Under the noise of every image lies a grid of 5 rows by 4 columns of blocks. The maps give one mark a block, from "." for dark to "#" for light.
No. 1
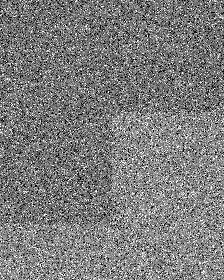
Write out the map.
. . . .
. . . .
. . # #
. . # #
# # # #
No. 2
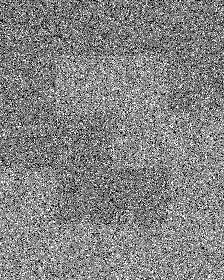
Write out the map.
. . . .
. # # .
. . # #
# . . #
# # # #
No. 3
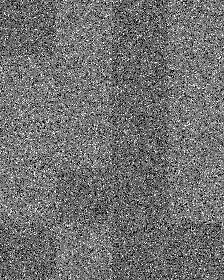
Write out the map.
. # . #
# # . #
# # . #
# . . #
. # . .
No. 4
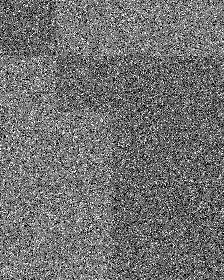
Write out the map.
. # # #
# . . .
# # . .
# # . .
# # . .
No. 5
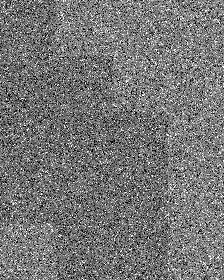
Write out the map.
. # # #
. . # #
. . . #
. . . #
# . . #
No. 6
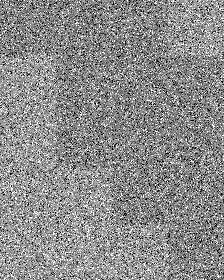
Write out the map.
. . . #
# . . .
# . . .
# # . .
# # # .
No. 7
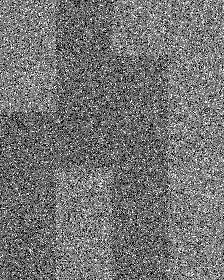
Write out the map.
# . # #
# . . #
. . . #
. # . #
. # . #
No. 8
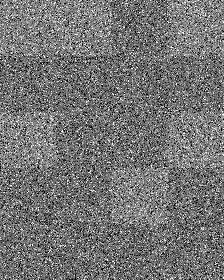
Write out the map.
# # . #
. . . .
# . . #
. . # .
. . . .
